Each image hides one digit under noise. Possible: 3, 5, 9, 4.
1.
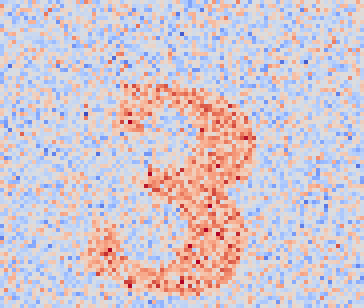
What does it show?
red 3
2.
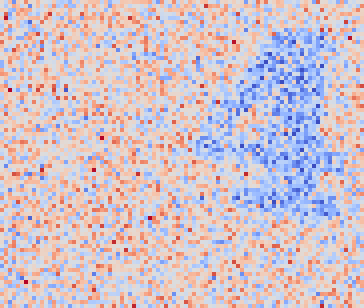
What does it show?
blue 4
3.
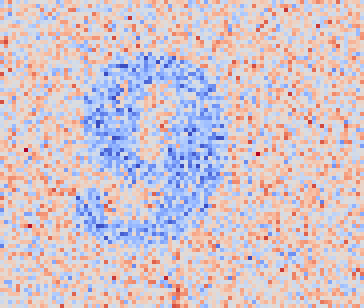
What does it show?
blue 9
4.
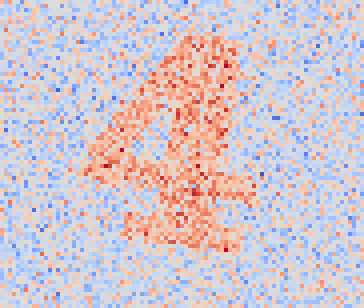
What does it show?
red 4
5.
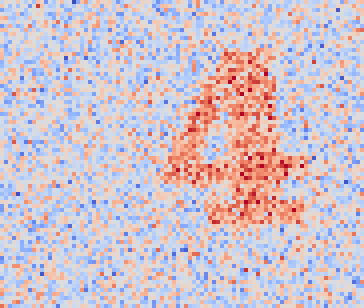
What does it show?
red 4
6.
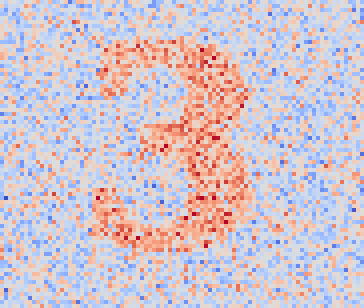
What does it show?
red 3
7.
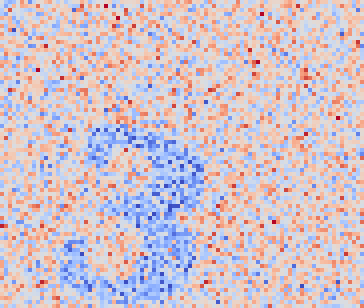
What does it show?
blue 3
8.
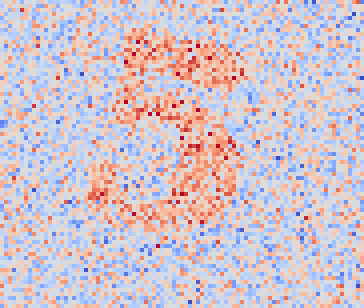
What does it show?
red 5
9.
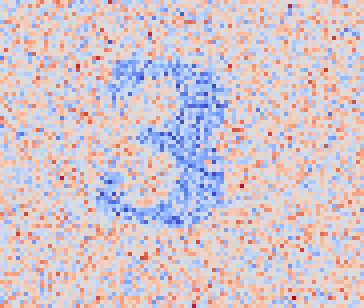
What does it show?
blue 3
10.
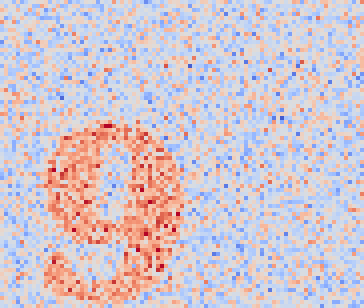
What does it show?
red 9
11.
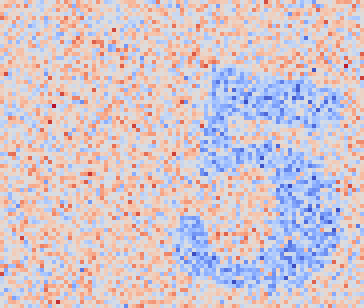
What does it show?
blue 5
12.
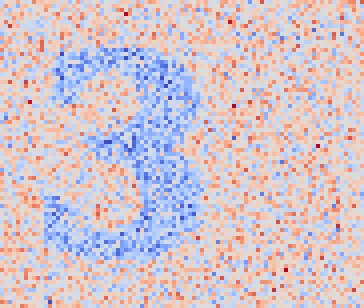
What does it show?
blue 3
